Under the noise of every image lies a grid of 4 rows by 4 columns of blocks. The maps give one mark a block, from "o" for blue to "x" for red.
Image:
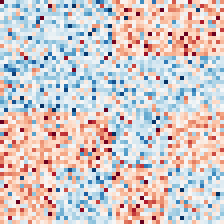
o o x x
o o o o
x x o x
x o x o
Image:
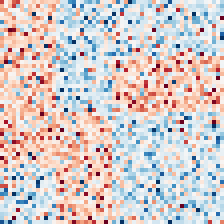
x o o o
x o x x
x x o o
o x o o
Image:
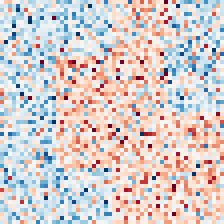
o o x o
o x x o
o x x x
o o x x
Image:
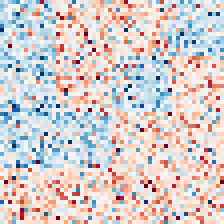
o x x o
o x o x
o o x x
x x x x
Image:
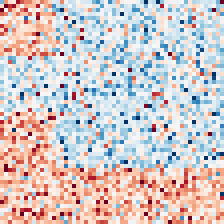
x o o o
o o o o
x o o o
x x x x
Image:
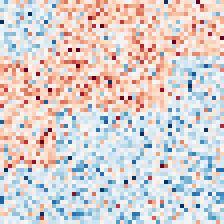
o x x x
x x x o
x o o o
o o o o
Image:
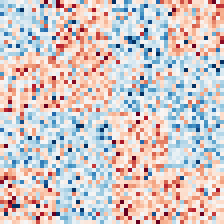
o x o x
x x o o
o o x o
x o x x
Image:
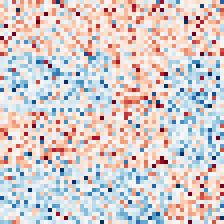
x x x x
o o x o
x x x o
o o o x
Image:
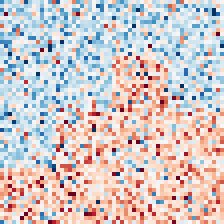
o o o o
o o x o
o x x x
x x x x
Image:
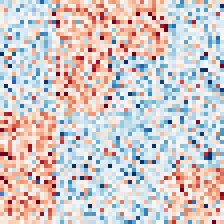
o x x o
o x o o
x o o o
x o o x
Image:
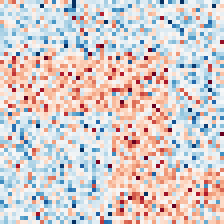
o o o o
x x x o
o o x o
o o x x
